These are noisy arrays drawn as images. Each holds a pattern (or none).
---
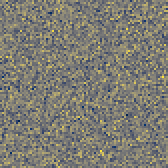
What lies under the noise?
only noise
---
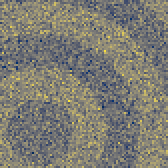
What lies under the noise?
rings round one point
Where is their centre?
bottom left
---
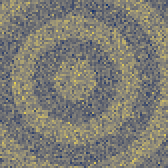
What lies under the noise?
rings round one point
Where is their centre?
centre
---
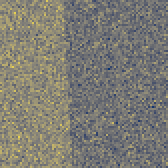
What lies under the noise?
a sharp edge
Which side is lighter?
left
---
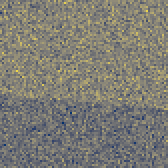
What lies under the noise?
a sharp edge
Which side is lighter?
top
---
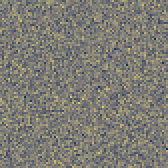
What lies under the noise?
only noise
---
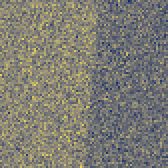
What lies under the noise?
a sharp edge
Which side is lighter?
left
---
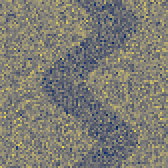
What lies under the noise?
a wavy band
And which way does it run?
top to bottom
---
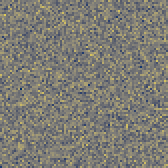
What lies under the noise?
only noise
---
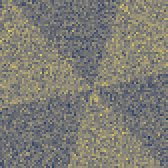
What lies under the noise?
spokes from one point
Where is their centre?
centre
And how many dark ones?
3
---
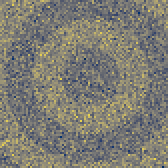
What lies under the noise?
rings round one point
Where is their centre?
centre
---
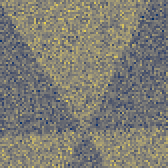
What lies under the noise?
spokes from one point
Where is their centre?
bottom middle
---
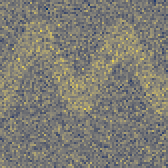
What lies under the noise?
a wavy band
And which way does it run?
left to right
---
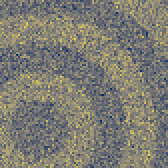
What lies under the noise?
rings round one point
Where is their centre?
bottom left
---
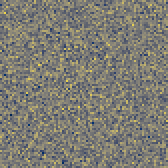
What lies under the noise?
only noise
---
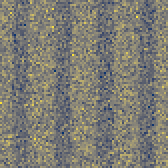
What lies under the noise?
vertical stripes
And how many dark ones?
4
